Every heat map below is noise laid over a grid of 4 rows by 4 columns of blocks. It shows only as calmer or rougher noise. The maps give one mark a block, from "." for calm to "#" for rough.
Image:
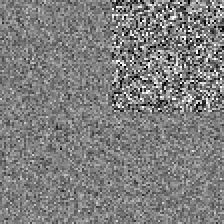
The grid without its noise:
. . # #
. . # #
. . . .
. . . .
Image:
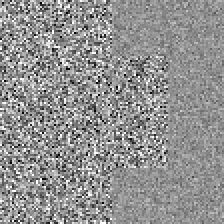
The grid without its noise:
# # . .
# # # .
# # # .
# # . .
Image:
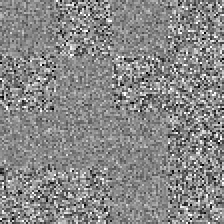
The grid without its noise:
. # . #
# . # #
. . . #
# # . #
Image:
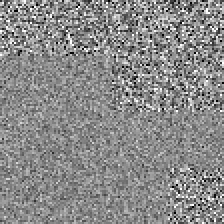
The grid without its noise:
# # # #
. . # #
. . . .
. . . #
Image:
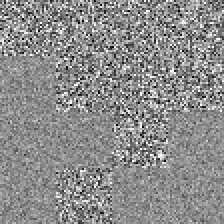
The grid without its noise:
# # # #
. # # #
. . # .
. # . .
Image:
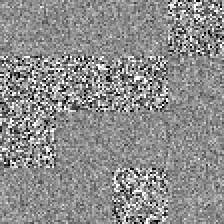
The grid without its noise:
. . . #
# # # .
# . . .
. . # .
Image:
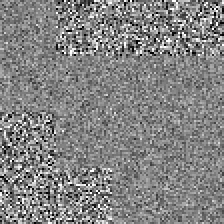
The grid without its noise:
. # # #
. . . .
# . . .
# # . .
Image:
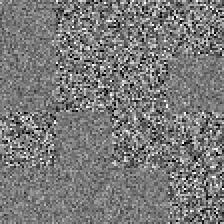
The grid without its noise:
. # # #
. # # .
# . # #
. . . #
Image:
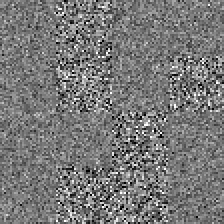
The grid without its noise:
. # . .
. # . #
. . # .
. # # .
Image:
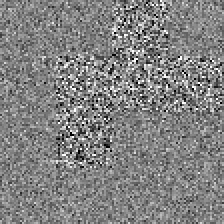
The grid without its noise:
. . # .
. # # #
. # . .
. . . .
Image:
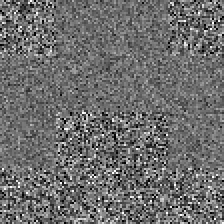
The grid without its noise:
# . . #
. . . .
. # # .
# # # #
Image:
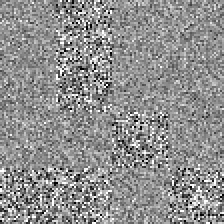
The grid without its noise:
. # . .
. # . .
. . # .
# # . #
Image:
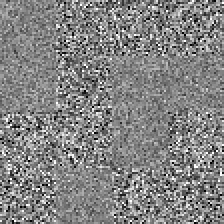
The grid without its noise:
. # # #
. # . .
# # . #
# . # #
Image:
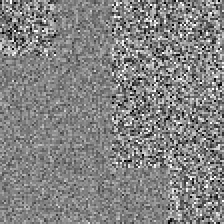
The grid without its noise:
# . # #
. . # #
. . # #
. . . #
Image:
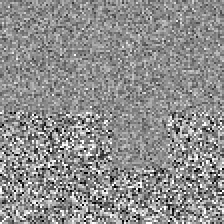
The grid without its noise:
. . . .
. . . .
# # . #
# # # #
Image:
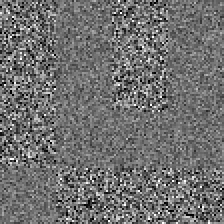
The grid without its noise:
# . # .
# . # .
# . . .
. # # #
